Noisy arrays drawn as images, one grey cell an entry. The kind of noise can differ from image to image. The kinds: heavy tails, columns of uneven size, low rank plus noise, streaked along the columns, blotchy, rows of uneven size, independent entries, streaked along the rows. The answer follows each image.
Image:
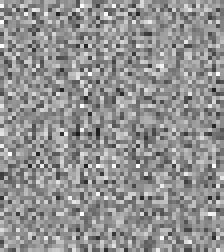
low rank plus noise
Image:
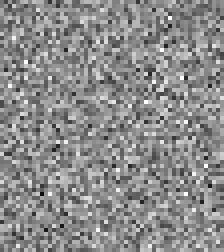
independent entries
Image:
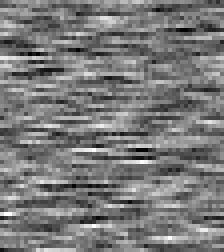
streaked along the rows
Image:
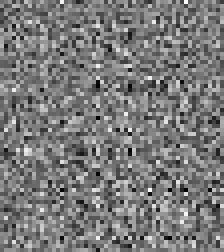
low rank plus noise
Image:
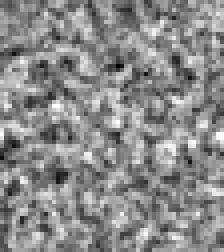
blotchy
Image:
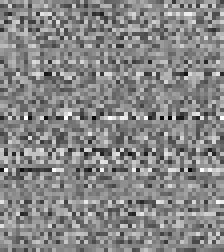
rows of uneven size
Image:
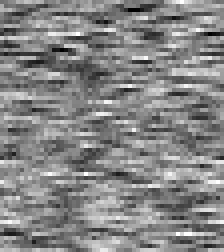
streaked along the rows
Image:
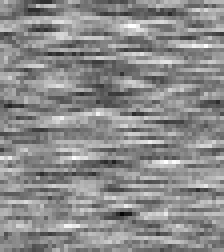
streaked along the rows
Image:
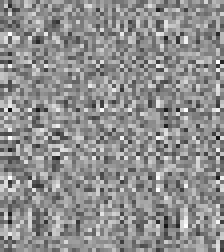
low rank plus noise
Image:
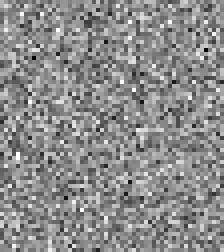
independent entries
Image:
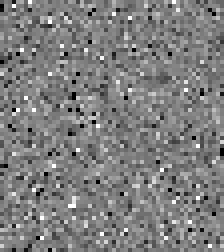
heavy tails
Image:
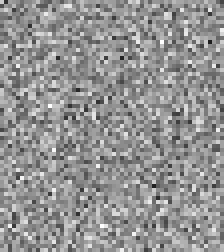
independent entries
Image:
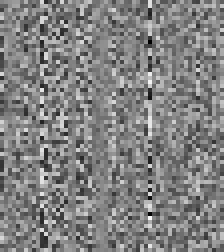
columns of uneven size
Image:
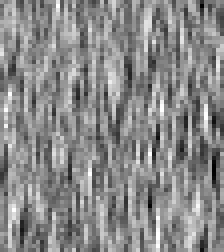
streaked along the columns
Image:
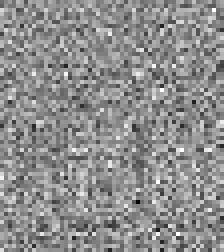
low rank plus noise
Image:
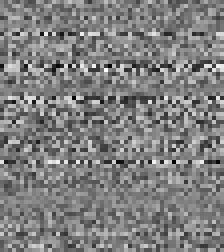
rows of uneven size
